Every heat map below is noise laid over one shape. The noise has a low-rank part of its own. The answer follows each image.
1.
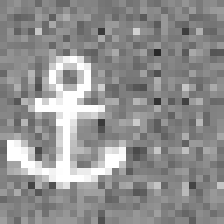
light anchor
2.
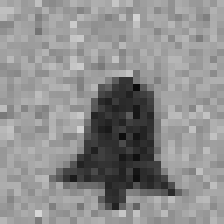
dark bell
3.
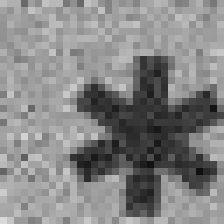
dark asterisk
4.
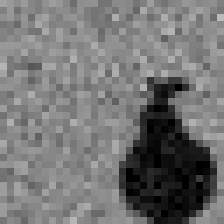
dark pear
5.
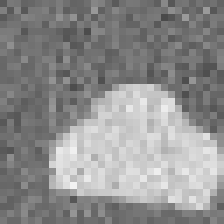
light cloud
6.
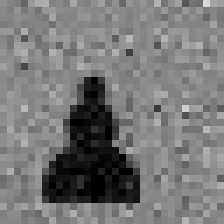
dark chess pawn
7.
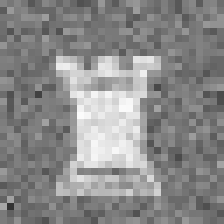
light chess rook
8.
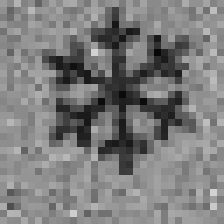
dark snowflake
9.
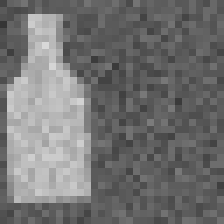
light bottle
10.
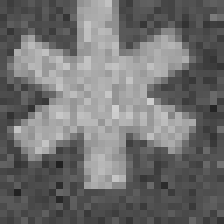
light asterisk
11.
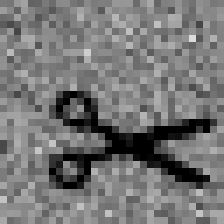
dark pair of scissors
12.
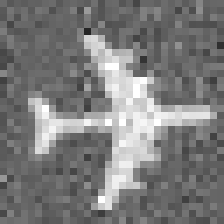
light airplane
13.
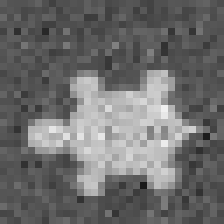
light turtle
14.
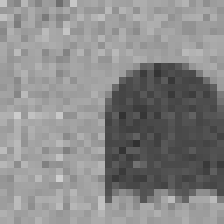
dark ghost
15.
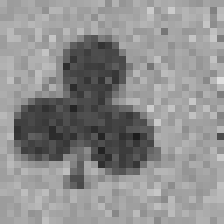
dark club
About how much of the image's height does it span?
two thirds
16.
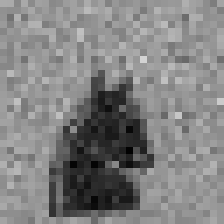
dark chess knight
